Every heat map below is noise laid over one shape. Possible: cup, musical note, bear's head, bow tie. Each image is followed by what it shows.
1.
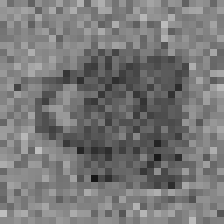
cup
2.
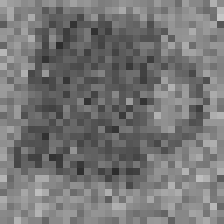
cup
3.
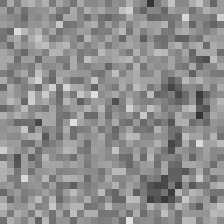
musical note
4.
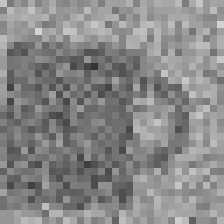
cup
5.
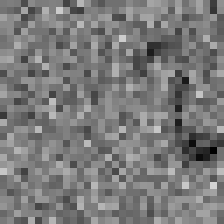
musical note
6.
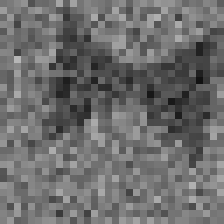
bow tie
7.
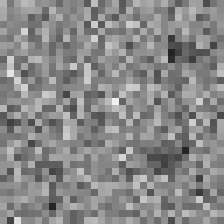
musical note
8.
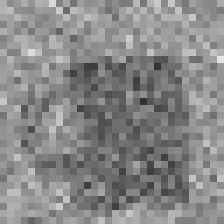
cup
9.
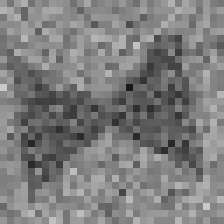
bow tie
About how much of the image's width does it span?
nearly all
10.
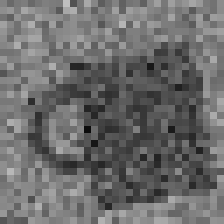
cup
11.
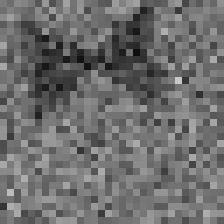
bow tie
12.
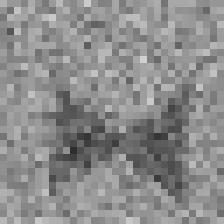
bow tie
